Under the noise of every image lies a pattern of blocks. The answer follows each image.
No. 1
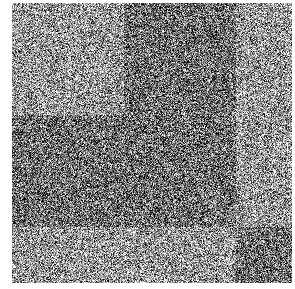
mirrored about the diagonal from the top left
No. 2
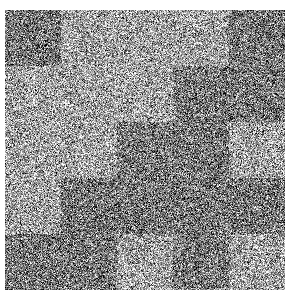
mirrored about the diagonal from the top left
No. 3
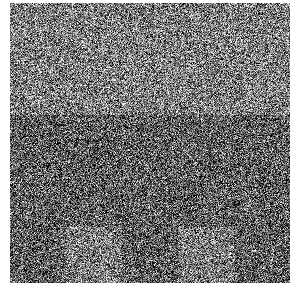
left and right mirror each other
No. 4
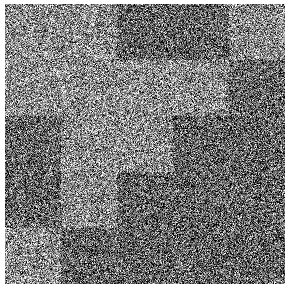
mirrored about the diagonal from the top left
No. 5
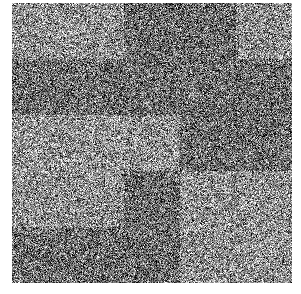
no symmetry
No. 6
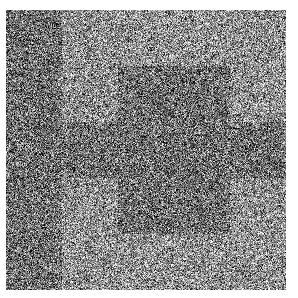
top and bottom mirror each other
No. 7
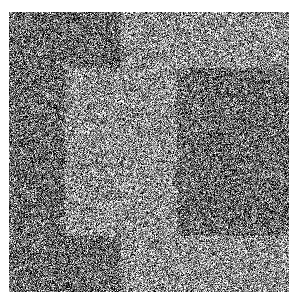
top and bottom mirror each other
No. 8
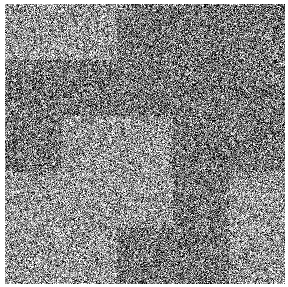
mirrored about the diagonal from the bottom left
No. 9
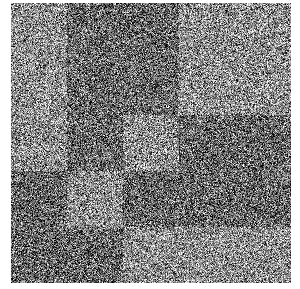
mirrored about the diagonal from the bottom left
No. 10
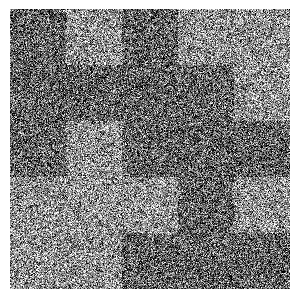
mirrored about the diagonal from the bottom left
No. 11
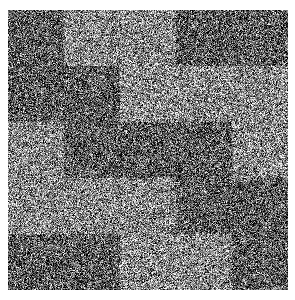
the same after a half turn
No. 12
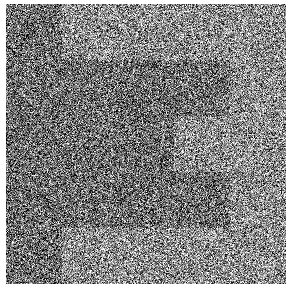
top and bottom mirror each other
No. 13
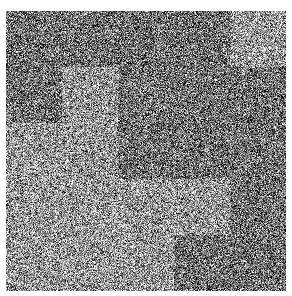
mirrored about the diagonal from the bottom left
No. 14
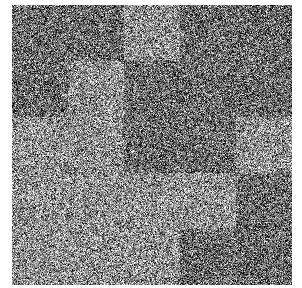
mirrored about the diagonal from the bottom left
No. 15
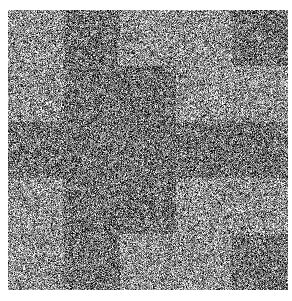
top and bottom mirror each other
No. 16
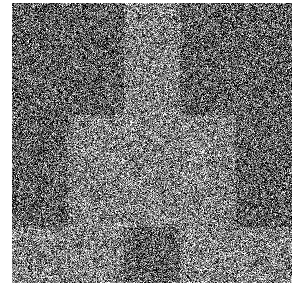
left and right mirror each other
